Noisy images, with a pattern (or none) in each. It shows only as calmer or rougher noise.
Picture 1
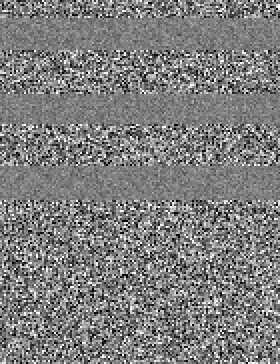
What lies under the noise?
bands of rows
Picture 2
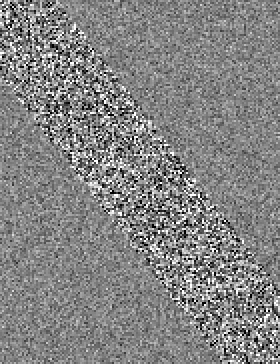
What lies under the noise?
a diagonal band
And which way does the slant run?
top left to bottom right
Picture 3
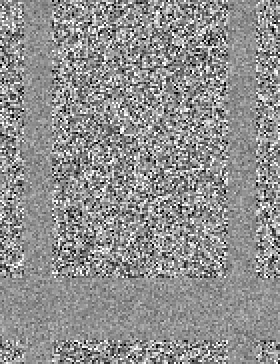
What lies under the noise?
bands of rows crossing bands of columns
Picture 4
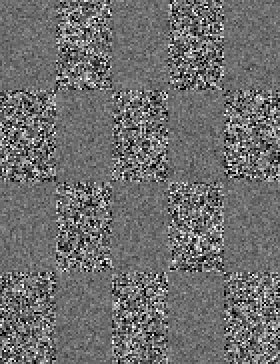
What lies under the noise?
a checkerboard
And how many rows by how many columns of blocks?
4 by 5
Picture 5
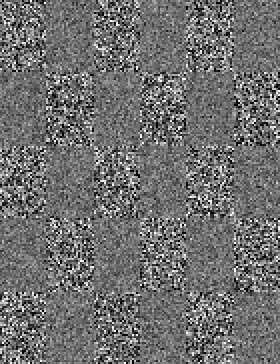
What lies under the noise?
a checkerboard
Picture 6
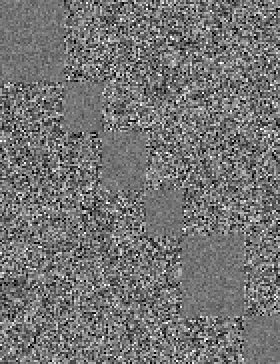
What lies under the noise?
blocks along the diagonal
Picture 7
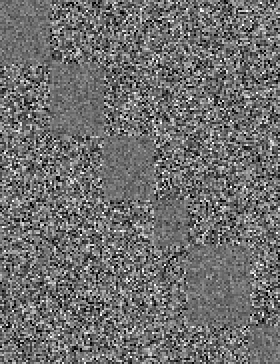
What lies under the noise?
blocks along the diagonal
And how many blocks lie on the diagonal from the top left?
6
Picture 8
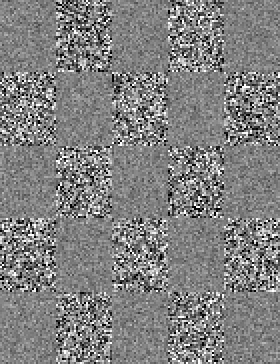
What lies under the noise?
a checkerboard
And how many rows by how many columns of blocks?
5 by 5
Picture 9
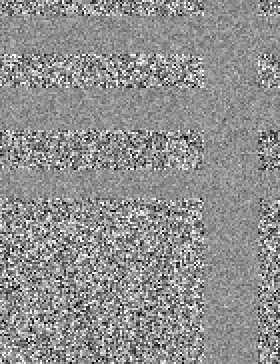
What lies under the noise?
bands of rows crossing bands of columns
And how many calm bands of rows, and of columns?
3 and 1
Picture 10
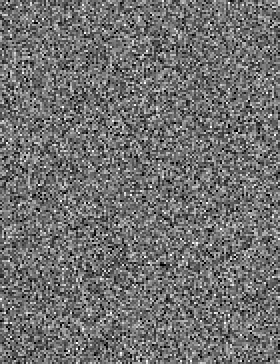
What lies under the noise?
only noise
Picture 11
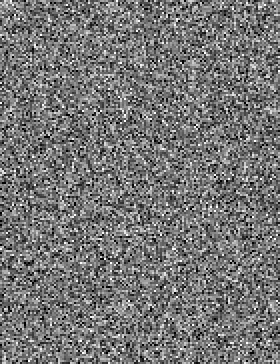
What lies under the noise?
only noise
